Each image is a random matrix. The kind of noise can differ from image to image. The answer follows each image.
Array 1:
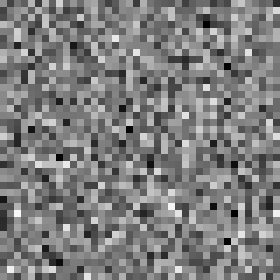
independent entries
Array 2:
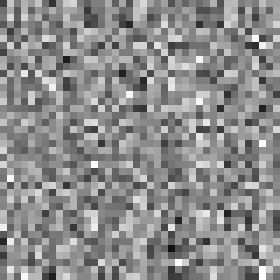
low rank plus noise
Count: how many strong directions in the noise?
two
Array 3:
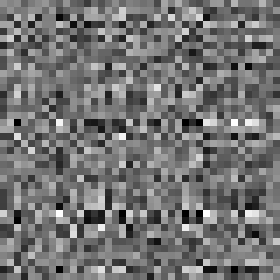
low rank plus noise
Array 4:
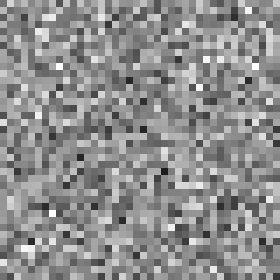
independent entries
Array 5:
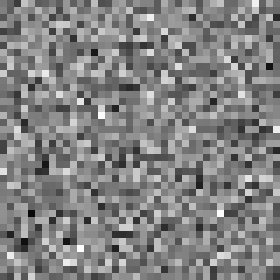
independent entries
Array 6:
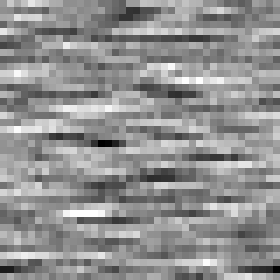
streaked along the rows
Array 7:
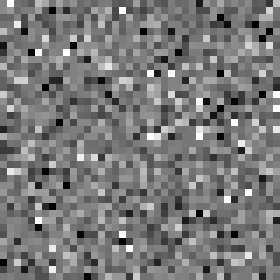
heavy tails
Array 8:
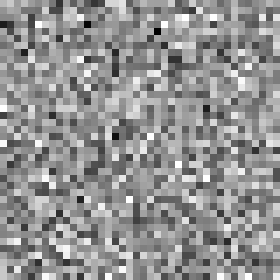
independent entries
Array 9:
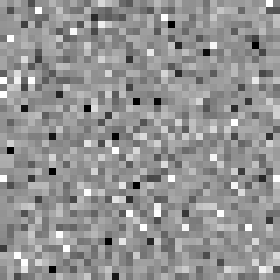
heavy tails
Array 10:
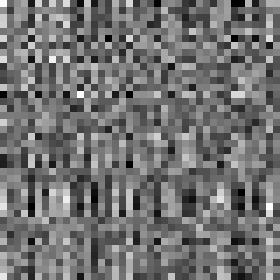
low rank plus noise
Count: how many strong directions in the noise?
one
